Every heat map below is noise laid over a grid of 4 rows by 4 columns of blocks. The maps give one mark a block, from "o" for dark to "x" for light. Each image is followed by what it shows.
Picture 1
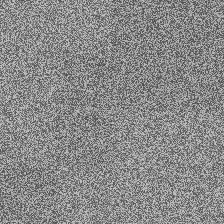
x x o o
x o o o
x o x x
o x x x
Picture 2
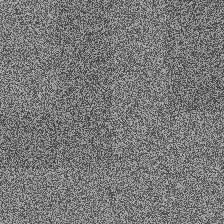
x o x o
x o x o
o o x x
x x x x
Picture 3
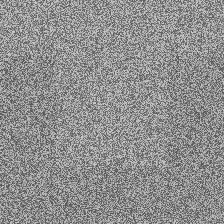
x x x x
o x x o
o x x o
o o o o
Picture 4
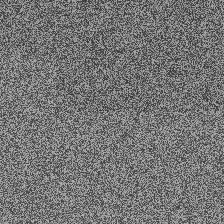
o o o o
x o o o
x x x x
x x x x
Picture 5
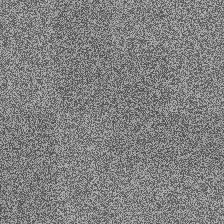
x o x x
x o o x
o x o o
o x x x
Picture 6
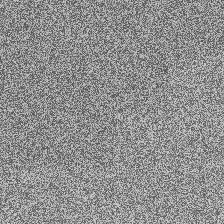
o o o o
o o o x
o o x x
x x x x
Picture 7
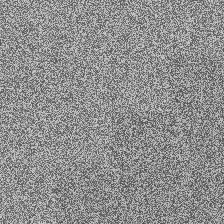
x x x x
x x x o
x x o o
x o o o
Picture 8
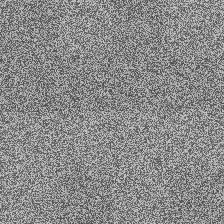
o x o x
o o o o
x x x x
x o x o
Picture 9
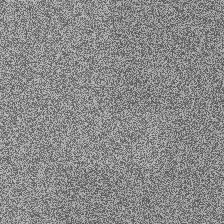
x x o o
x x o o
x x x o
x o o o
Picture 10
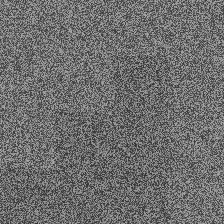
x x x x
x x o x
x o o x
o o o x
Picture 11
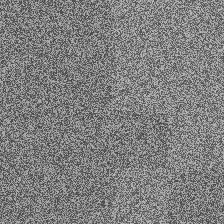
o o x x
o o x x
o o o x
o o x o
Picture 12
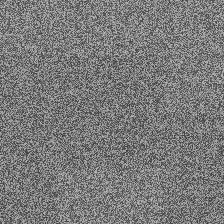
x x x x
o o o x
o o o o
o x x o
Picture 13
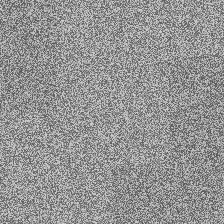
o x x x
o x x o
x x x o
x x o o
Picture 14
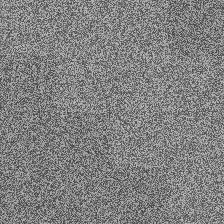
x x x o
o x x x
o o x x
o o o x
